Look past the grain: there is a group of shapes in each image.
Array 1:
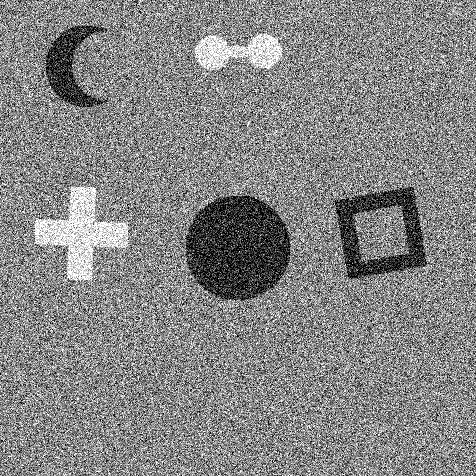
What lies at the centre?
disc
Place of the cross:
middle left
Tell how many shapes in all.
5
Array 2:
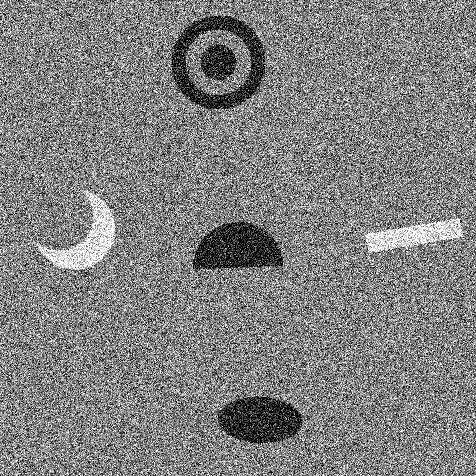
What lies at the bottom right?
nothing
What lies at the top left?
nothing
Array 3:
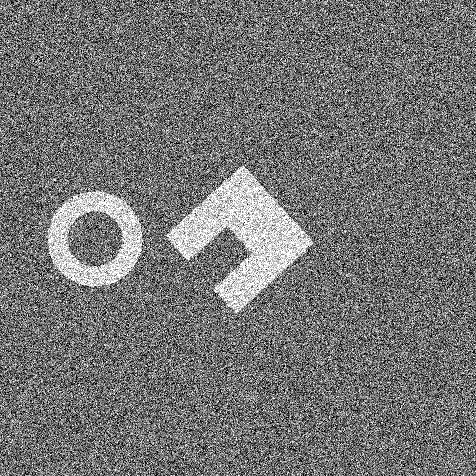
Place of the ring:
middle left
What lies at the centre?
square with a notch
